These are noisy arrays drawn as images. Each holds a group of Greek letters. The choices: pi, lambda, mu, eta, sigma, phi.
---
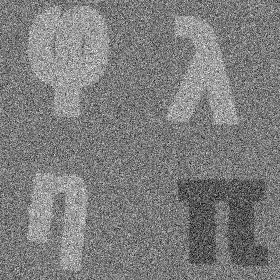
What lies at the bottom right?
pi
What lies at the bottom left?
eta
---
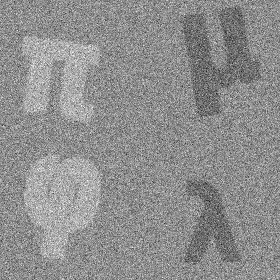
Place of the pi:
top left
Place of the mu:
top right
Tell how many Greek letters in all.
4
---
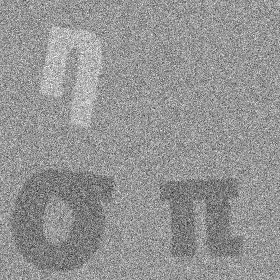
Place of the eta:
top left
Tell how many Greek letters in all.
3
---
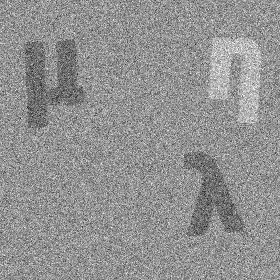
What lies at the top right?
eta
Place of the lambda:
bottom right
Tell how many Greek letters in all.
3
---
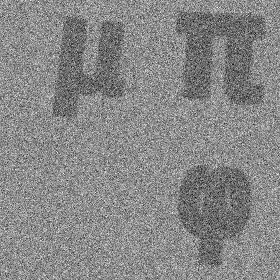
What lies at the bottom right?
phi
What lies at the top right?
pi
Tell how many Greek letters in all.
3
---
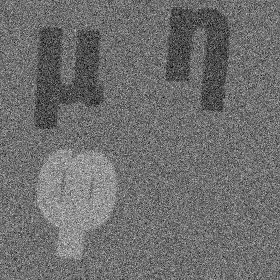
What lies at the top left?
mu
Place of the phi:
bottom left
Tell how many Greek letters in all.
3
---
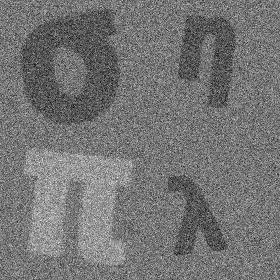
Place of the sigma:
top left
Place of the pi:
bottom left
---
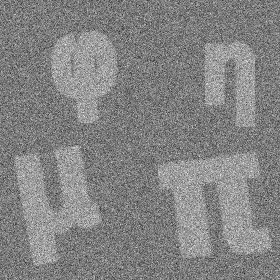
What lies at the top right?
eta
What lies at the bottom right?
pi
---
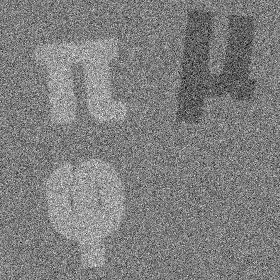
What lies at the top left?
pi
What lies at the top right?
mu
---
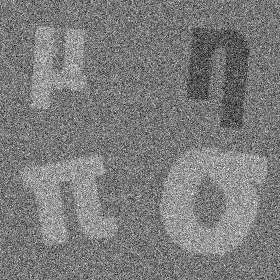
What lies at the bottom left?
pi
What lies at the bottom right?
sigma
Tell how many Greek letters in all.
4
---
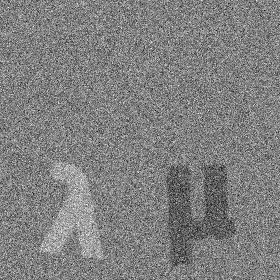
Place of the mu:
bottom right
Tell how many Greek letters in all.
2
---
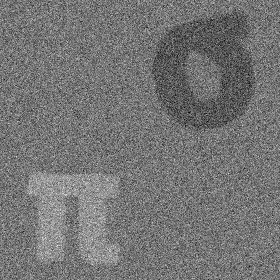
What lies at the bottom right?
nothing
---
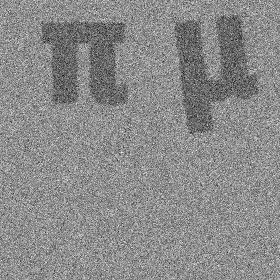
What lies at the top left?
pi
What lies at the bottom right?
nothing
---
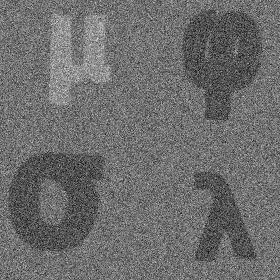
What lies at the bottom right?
lambda
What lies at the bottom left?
sigma
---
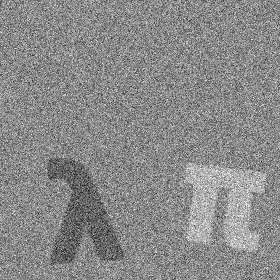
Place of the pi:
bottom right
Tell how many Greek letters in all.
2
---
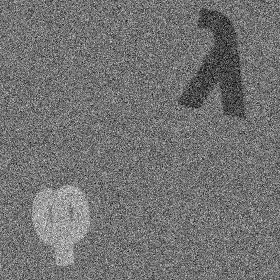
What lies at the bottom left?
phi
